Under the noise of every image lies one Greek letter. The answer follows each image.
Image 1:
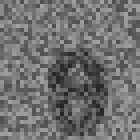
theta
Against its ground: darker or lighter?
darker
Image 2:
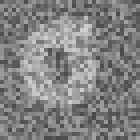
sigma
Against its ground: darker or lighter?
lighter
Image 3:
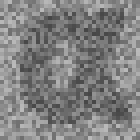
alpha
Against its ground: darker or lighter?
darker
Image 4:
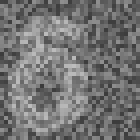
delta
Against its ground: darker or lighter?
lighter
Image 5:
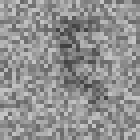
xi
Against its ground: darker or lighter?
darker
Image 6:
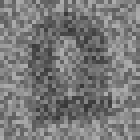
omega
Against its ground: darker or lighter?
darker
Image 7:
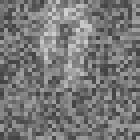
eta
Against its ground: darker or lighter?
lighter
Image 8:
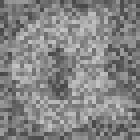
alpha
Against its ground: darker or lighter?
lighter
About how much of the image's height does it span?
nearly all
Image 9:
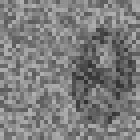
theta
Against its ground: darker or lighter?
darker
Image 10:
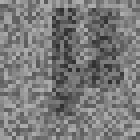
mu
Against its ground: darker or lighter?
darker
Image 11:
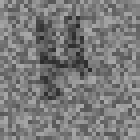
mu
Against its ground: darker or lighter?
darker
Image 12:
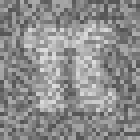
pi
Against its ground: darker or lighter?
lighter
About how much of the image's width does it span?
two thirds
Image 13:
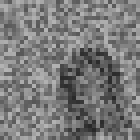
omega
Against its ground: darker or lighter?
darker
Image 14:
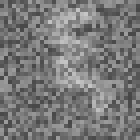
xi
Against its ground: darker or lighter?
lighter
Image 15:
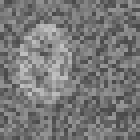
theta
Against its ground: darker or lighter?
lighter
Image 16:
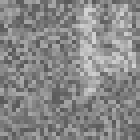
mu
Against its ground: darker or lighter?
lighter
